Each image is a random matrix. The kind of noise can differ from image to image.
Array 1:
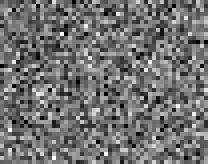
independent entries
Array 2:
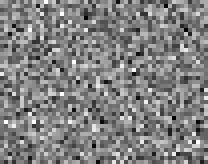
independent entries
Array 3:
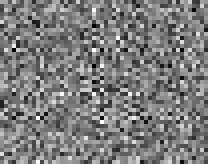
low rank plus noise
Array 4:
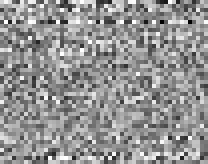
rows of uneven size
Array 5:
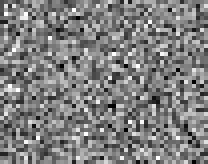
independent entries
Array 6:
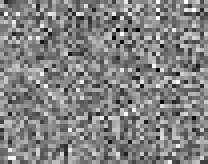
low rank plus noise
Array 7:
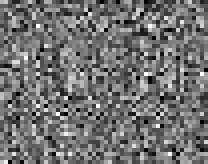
low rank plus noise
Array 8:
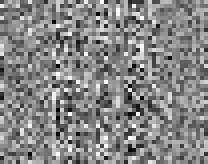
columns of uneven size
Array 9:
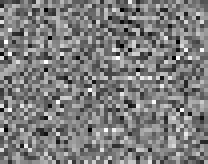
low rank plus noise
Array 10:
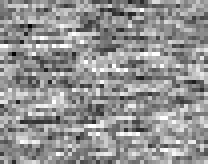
streaked along the rows
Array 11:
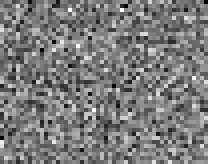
independent entries
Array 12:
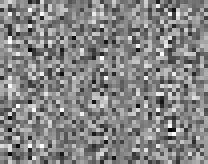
columns of uneven size
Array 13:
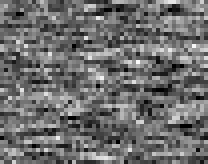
streaked along the rows
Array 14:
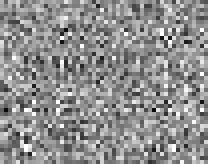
low rank plus noise
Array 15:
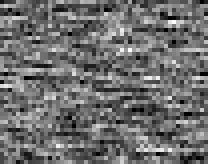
streaked along the rows
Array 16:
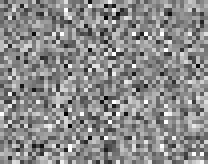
low rank plus noise
